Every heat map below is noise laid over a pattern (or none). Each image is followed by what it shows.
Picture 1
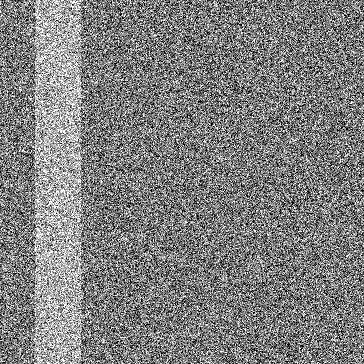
one band of columns
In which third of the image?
left
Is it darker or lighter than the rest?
lighter
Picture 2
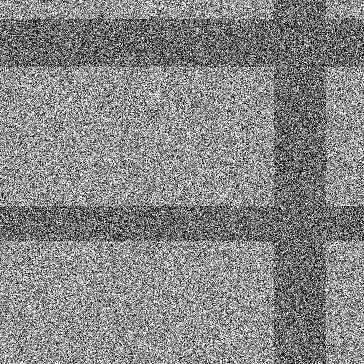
bands of rows crossing bands of columns
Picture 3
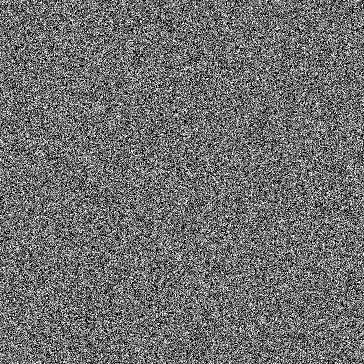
only noise
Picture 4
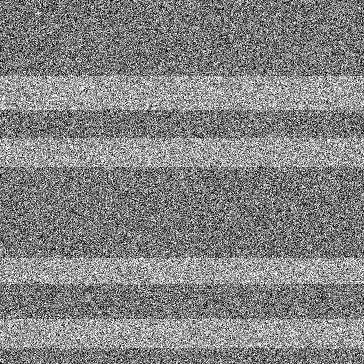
bands of rows
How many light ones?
4
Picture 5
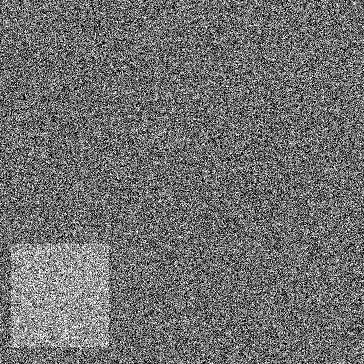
one block
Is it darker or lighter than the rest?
lighter
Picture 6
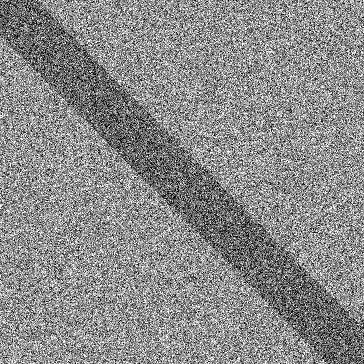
a diagonal band
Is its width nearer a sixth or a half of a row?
a sixth
